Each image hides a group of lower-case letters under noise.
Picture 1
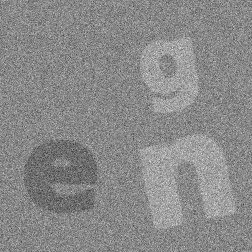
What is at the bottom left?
e
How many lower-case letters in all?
3
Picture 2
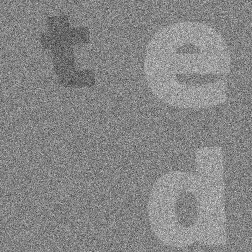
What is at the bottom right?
d
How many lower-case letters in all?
3
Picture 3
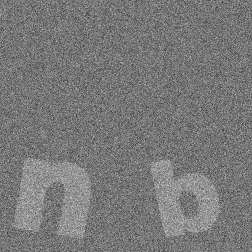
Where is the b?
bottom right
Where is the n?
bottom left
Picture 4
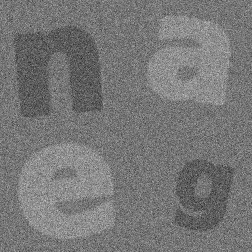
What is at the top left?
n
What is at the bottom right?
g
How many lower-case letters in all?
4
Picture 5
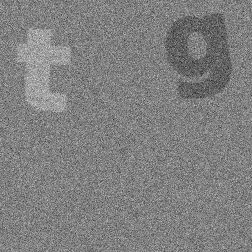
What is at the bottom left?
nothing
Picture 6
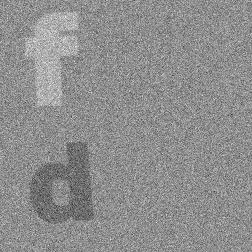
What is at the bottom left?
d
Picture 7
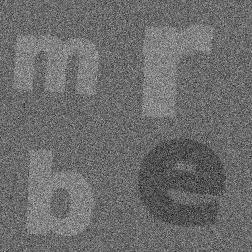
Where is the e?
bottom right
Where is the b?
bottom left
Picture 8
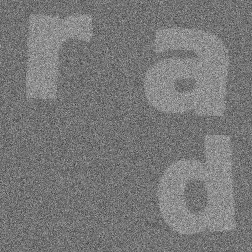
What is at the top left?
r
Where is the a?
top right
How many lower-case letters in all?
3
